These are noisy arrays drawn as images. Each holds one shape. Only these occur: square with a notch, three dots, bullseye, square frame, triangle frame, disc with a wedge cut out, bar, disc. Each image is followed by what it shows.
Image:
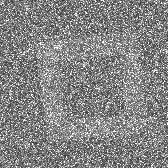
light square frame
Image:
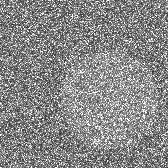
light disc
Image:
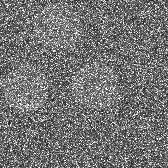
light three dots
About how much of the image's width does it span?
two thirds
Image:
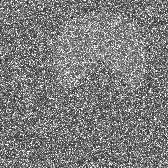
light disc with a wedge cut out
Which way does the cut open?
down
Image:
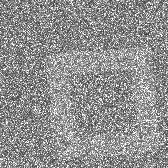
light square frame
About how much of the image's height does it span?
two thirds
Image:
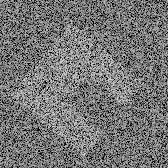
light square with a notch
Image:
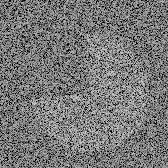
light disc with a wedge cut out
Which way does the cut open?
up and left
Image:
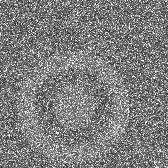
light bullseye
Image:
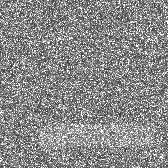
light bar
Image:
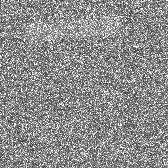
light bar
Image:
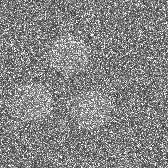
light three dots
